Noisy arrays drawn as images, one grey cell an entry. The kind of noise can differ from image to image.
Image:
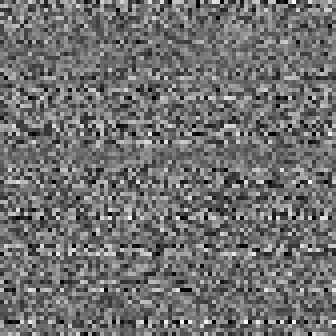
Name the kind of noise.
rows of uneven size
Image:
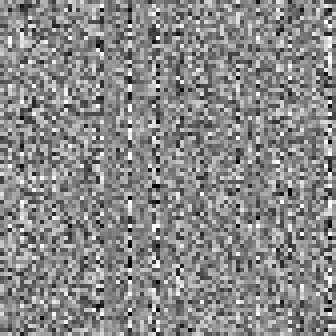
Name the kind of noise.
columns of uneven size
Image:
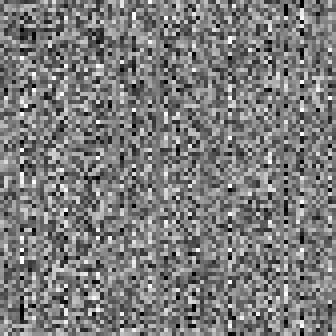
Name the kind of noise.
columns of uneven size
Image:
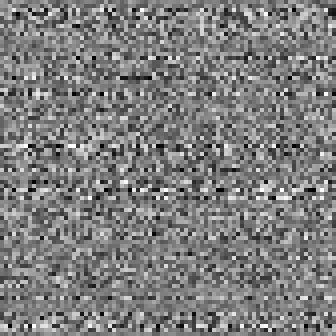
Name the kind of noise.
rows of uneven size
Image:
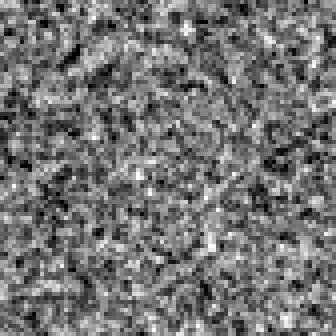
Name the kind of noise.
blotchy
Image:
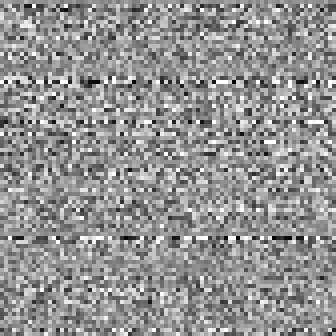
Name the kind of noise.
rows of uneven size
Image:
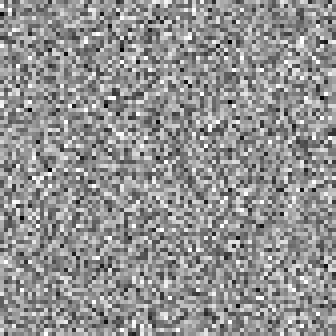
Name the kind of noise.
independent entries
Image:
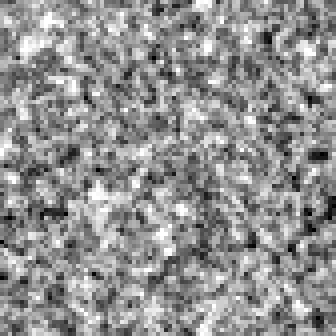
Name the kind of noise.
blotchy
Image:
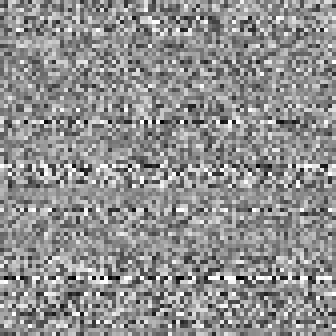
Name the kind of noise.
rows of uneven size
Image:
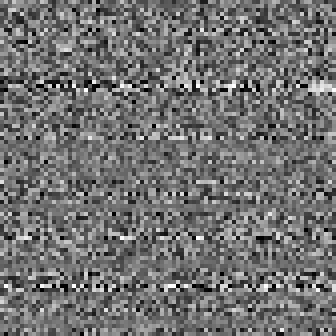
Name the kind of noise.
rows of uneven size
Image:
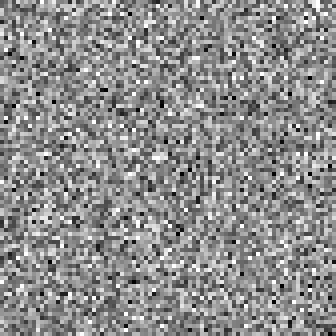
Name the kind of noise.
independent entries
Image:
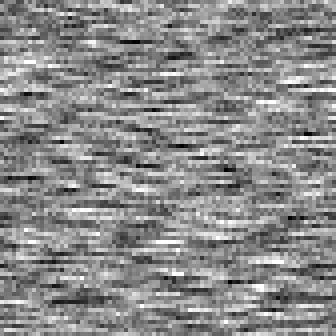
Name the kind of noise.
streaked along the rows
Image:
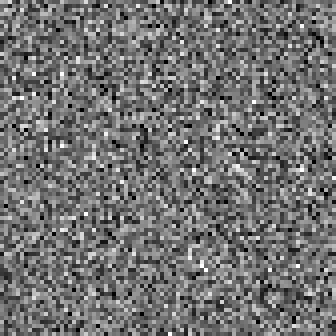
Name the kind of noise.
independent entries
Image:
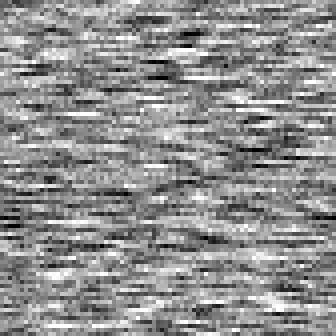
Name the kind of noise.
streaked along the rows
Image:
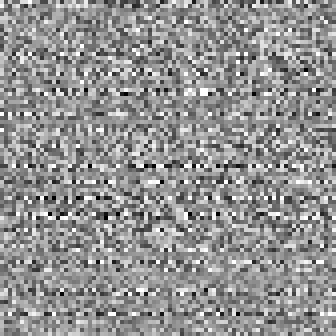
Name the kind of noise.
rows of uneven size
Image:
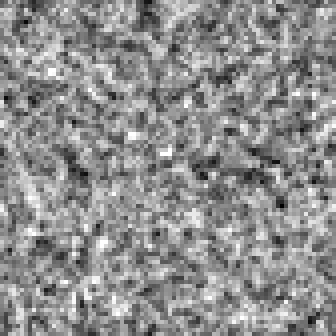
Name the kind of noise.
blotchy
